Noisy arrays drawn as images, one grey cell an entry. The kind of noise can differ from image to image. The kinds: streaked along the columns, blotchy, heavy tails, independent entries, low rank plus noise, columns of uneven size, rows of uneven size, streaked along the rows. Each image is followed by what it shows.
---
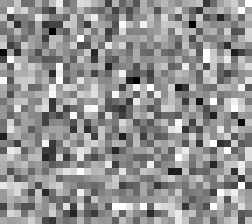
low rank plus noise
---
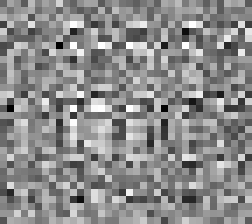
low rank plus noise
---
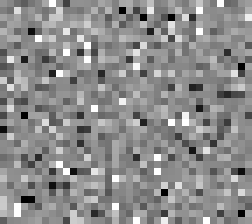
heavy tails
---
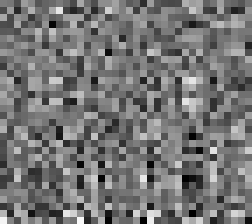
low rank plus noise
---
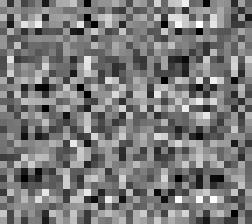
low rank plus noise
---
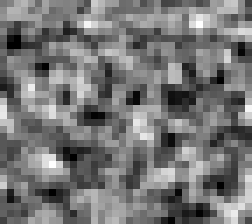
blotchy
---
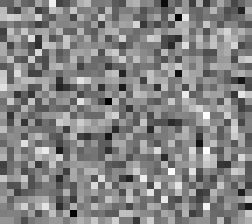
independent entries
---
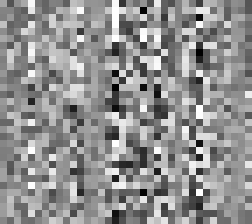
columns of uneven size
